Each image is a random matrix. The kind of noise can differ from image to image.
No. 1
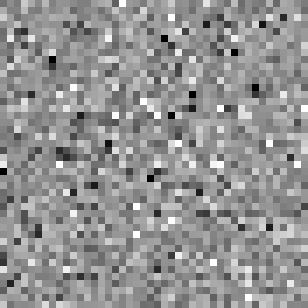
heavy tails
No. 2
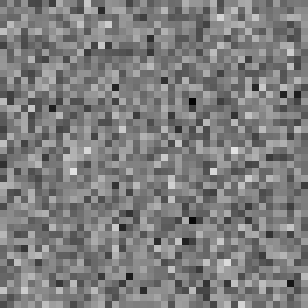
independent entries
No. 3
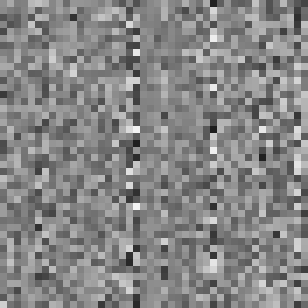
columns of uneven size
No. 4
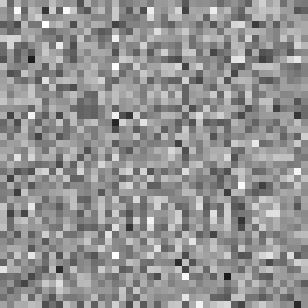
low rank plus noise
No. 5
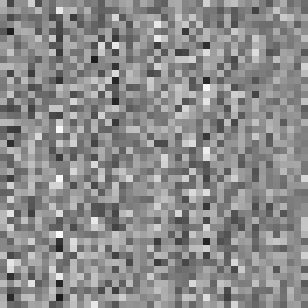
columns of uneven size
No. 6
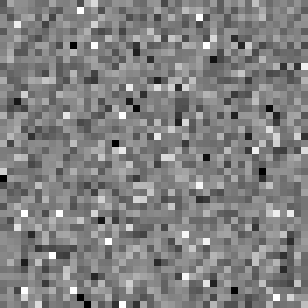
heavy tails
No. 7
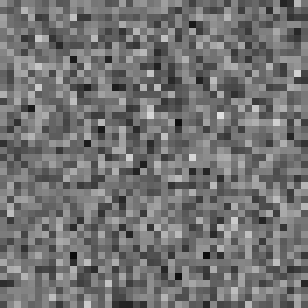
independent entries
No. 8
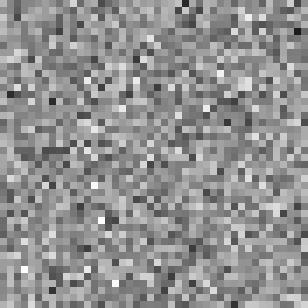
independent entries
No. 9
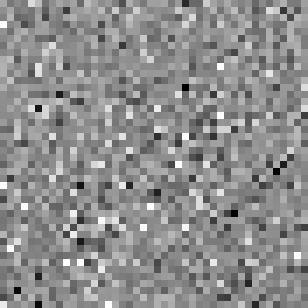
heavy tails
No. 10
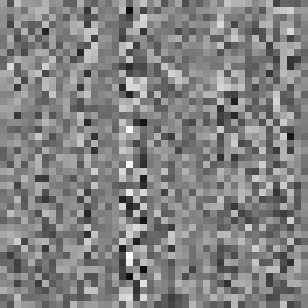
columns of uneven size
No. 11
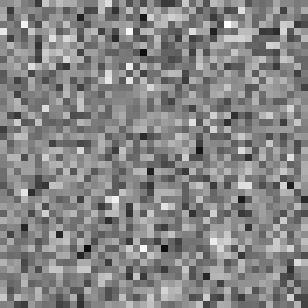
low rank plus noise
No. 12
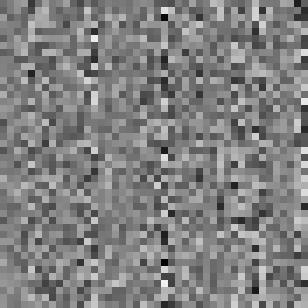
columns of uneven size
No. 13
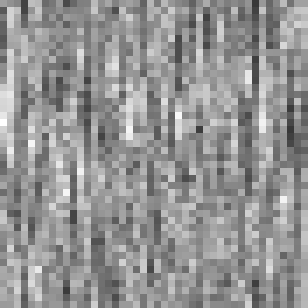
streaked along the columns
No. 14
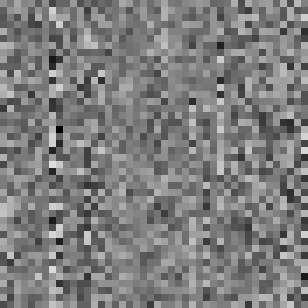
columns of uneven size
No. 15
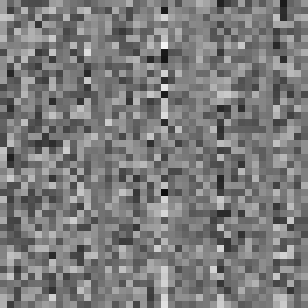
columns of uneven size
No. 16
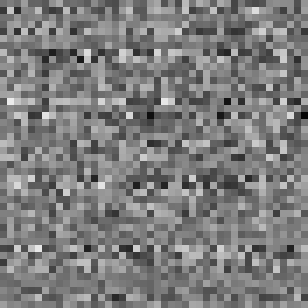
rows of uneven size
